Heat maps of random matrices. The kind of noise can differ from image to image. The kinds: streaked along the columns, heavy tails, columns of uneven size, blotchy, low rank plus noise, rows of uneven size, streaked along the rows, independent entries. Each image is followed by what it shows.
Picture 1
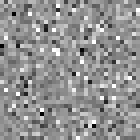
heavy tails
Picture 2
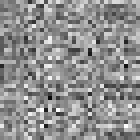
low rank plus noise
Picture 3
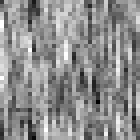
streaked along the columns
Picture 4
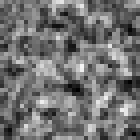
blotchy
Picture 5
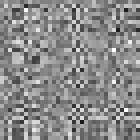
low rank plus noise
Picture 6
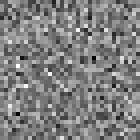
low rank plus noise
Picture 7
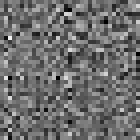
low rank plus noise
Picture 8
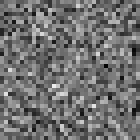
independent entries
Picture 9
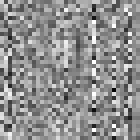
columns of uneven size
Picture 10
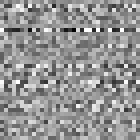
rows of uneven size
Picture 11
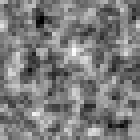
blotchy
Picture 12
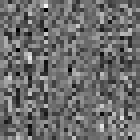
columns of uneven size
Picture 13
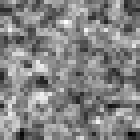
blotchy
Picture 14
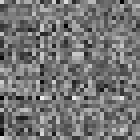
low rank plus noise
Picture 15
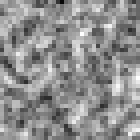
blotchy
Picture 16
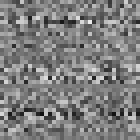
rows of uneven size
